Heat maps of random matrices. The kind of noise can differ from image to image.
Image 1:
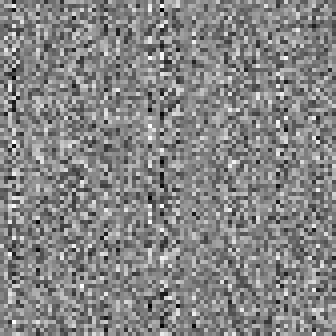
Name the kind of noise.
columns of uneven size
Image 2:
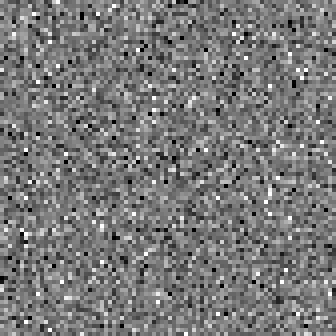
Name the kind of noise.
heavy tails
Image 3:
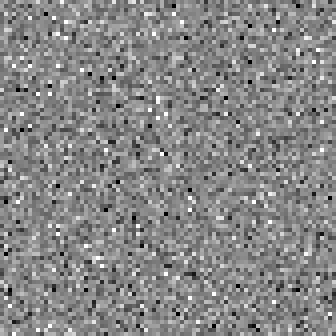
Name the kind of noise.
heavy tails
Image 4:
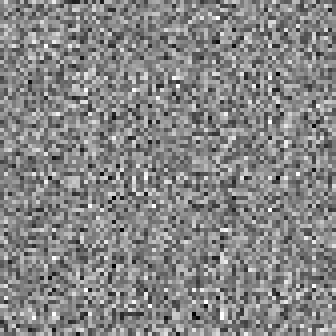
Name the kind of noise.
low rank plus noise
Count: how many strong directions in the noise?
two
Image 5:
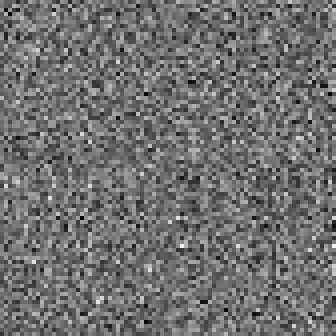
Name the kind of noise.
low rank plus noise
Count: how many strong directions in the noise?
three or four
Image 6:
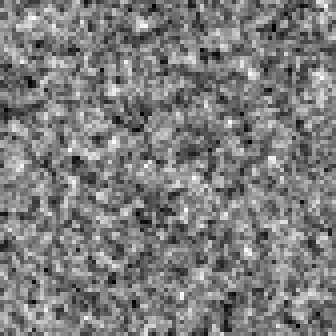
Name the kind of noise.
blotchy
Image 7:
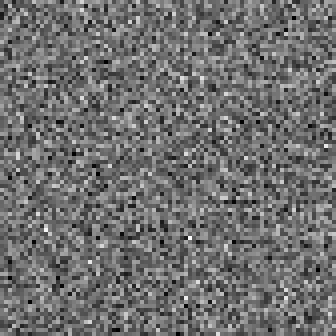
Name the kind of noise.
independent entries
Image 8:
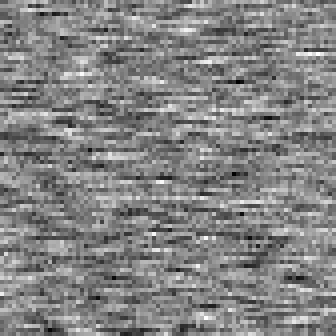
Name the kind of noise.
streaked along the rows
